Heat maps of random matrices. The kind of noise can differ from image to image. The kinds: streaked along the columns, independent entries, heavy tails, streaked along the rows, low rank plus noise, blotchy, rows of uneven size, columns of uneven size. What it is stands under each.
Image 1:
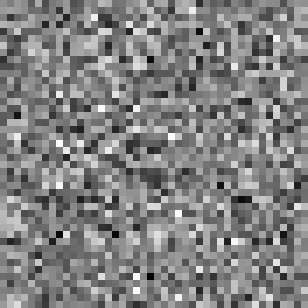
low rank plus noise
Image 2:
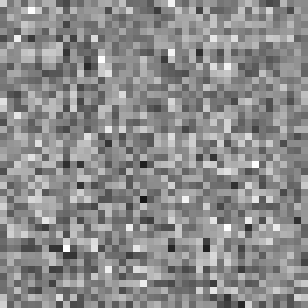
low rank plus noise
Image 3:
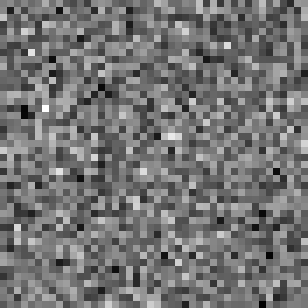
independent entries
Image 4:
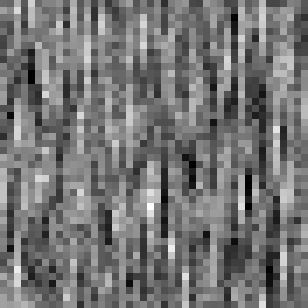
streaked along the columns
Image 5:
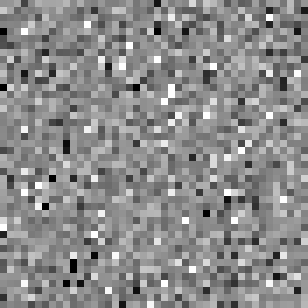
heavy tails
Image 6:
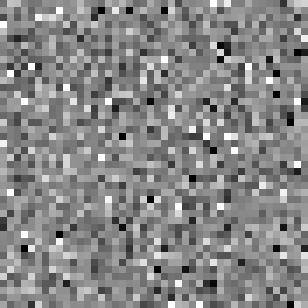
heavy tails
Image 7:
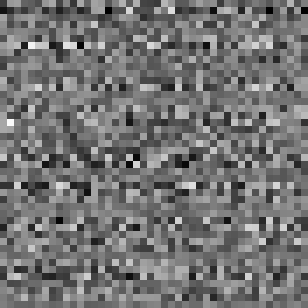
rows of uneven size
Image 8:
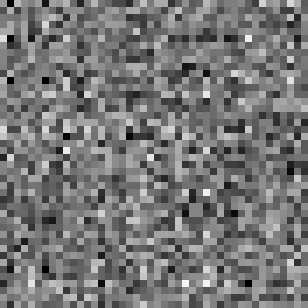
low rank plus noise
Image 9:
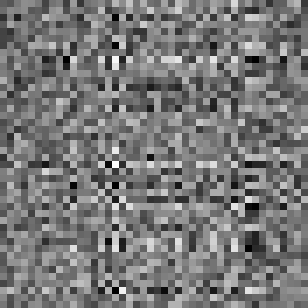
low rank plus noise
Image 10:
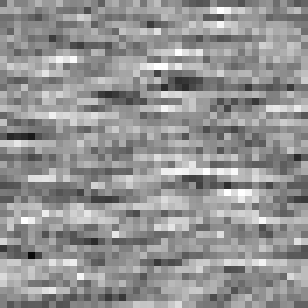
streaked along the rows
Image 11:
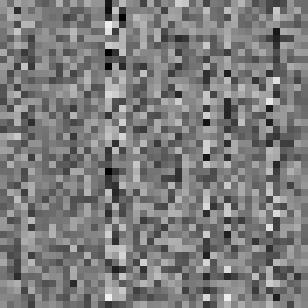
columns of uneven size
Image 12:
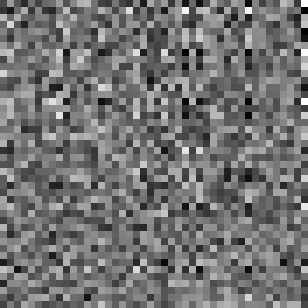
low rank plus noise
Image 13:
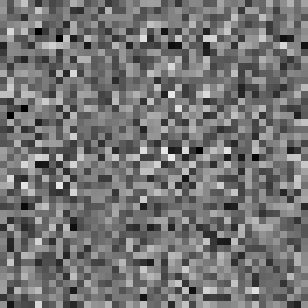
low rank plus noise
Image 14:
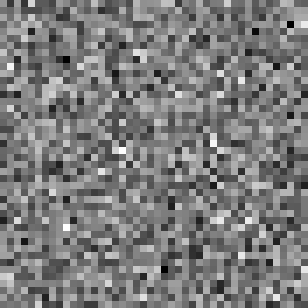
independent entries
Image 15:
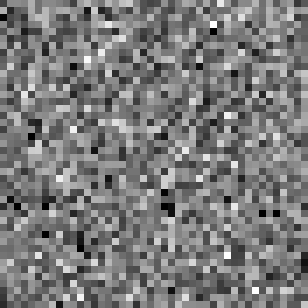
independent entries
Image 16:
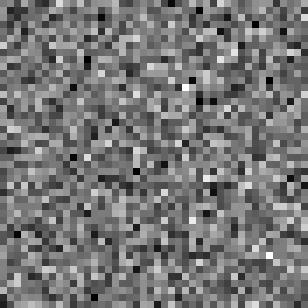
independent entries
